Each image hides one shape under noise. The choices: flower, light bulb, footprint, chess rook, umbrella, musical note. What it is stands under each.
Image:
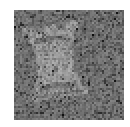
chess rook
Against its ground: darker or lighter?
lighter
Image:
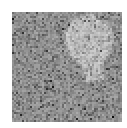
light bulb
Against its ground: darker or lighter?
lighter
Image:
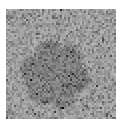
flower
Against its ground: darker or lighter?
darker
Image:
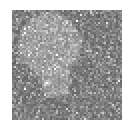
light bulb
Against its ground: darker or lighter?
lighter
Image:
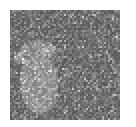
footprint
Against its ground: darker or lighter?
lighter
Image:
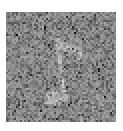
musical note
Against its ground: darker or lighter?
lighter
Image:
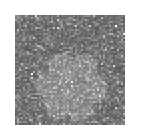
flower
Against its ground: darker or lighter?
lighter
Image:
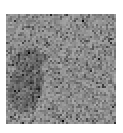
footprint
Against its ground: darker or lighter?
darker
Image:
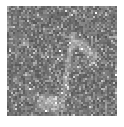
musical note
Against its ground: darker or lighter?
lighter
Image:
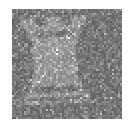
chess rook
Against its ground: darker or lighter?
lighter
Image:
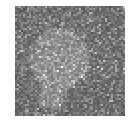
light bulb
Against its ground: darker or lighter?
lighter
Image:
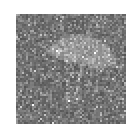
umbrella
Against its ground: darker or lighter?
lighter
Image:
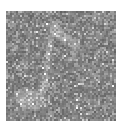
musical note
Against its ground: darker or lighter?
lighter
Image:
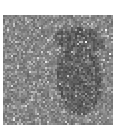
footprint
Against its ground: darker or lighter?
darker
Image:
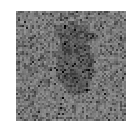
footprint
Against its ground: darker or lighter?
darker
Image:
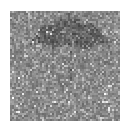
umbrella
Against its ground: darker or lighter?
darker
